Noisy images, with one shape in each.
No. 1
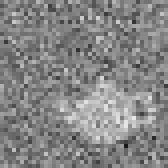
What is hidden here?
light teapot
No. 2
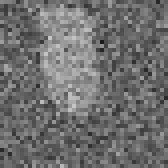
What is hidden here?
light footprint
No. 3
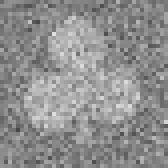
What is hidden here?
light club
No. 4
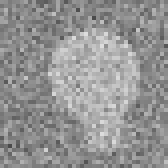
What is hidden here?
light light bulb
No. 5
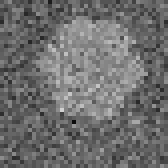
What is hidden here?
light flower
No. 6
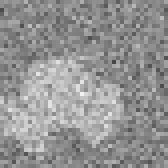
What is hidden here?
light car
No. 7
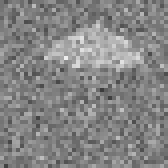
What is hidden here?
light umbrella
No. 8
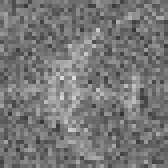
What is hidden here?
light airplane
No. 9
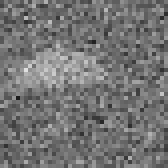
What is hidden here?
light umbrella
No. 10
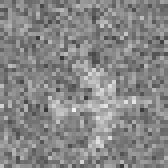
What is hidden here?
light airplane
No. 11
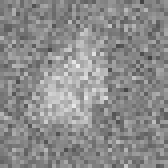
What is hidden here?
light chess knight
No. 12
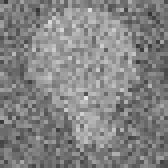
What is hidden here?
light light bulb
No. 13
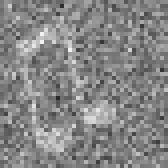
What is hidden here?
light pair of musical notes
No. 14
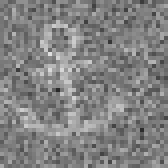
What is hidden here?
light anchor
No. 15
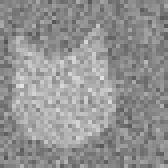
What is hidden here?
light cat's head
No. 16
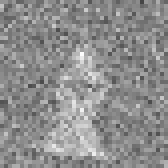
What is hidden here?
light chess bishop
